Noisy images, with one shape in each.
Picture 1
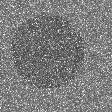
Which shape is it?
disc
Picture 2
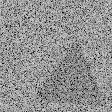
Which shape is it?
triangle
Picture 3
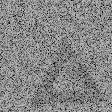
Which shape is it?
triangle frame
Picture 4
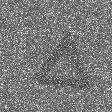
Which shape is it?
triangle frame
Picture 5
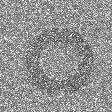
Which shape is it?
ring
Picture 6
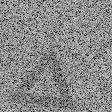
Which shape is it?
triangle frame
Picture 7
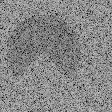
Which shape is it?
disc with a wedge cut out
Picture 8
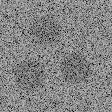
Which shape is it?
three dots
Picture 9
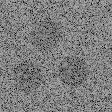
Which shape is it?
three dots
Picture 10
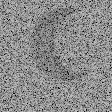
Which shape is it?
crescent
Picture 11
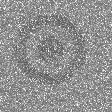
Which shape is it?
bullseye
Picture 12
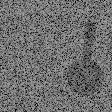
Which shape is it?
lollipop
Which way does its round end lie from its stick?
down
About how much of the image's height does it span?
two thirds
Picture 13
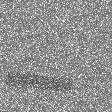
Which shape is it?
bar
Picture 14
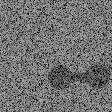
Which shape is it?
dumbbell
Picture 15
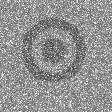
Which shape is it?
bullseye
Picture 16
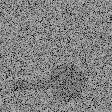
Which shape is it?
lollipop
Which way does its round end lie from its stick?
right
